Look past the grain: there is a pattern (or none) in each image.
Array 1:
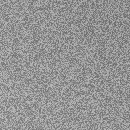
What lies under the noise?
a smooth slope
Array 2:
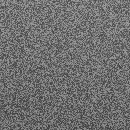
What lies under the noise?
a smooth slope
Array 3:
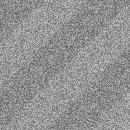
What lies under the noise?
diagonal stripes
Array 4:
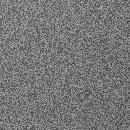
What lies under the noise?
a smooth slope
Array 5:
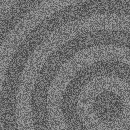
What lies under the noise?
rings round one point
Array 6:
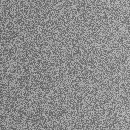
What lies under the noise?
a smooth slope
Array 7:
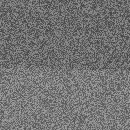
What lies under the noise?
a sharp edge
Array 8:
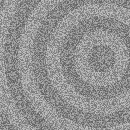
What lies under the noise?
rings round one point
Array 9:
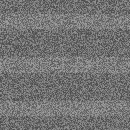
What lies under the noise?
horizontal stripes
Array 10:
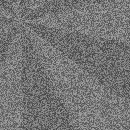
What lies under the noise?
spokes from one point
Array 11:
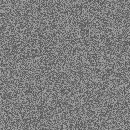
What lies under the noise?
only noise
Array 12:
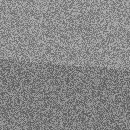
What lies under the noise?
a sharp edge
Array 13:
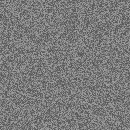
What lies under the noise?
only noise
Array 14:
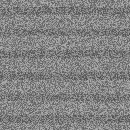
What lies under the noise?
horizontal stripes
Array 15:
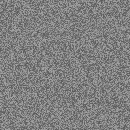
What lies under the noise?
only noise
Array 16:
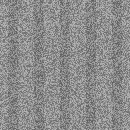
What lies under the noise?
vertical stripes
